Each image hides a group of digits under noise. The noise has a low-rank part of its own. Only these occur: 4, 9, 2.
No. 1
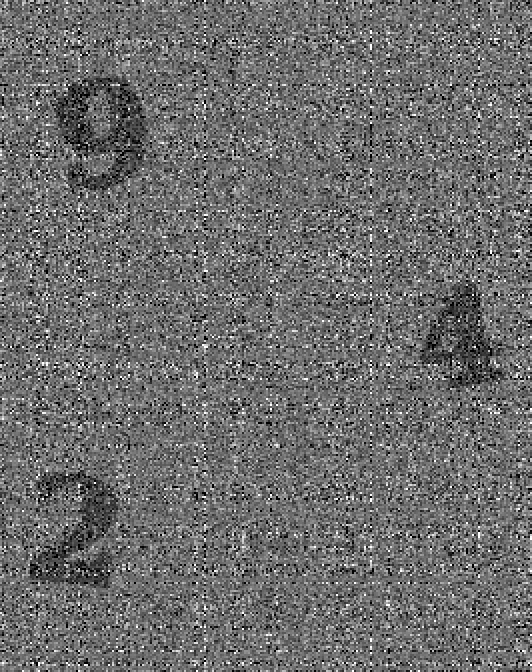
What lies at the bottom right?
nothing
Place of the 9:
top left
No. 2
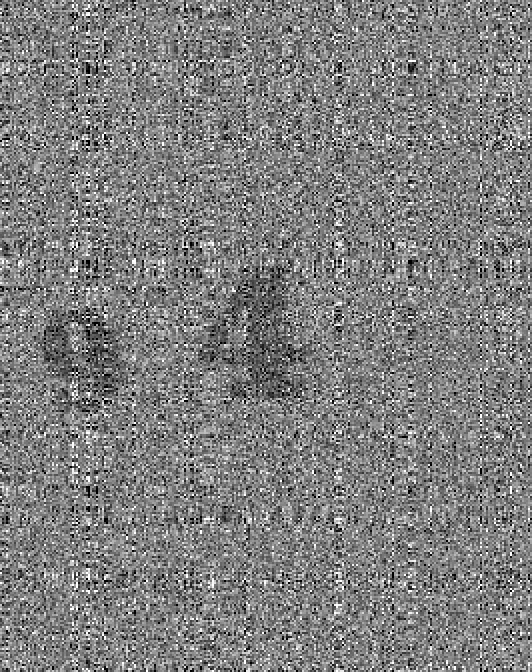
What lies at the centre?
4
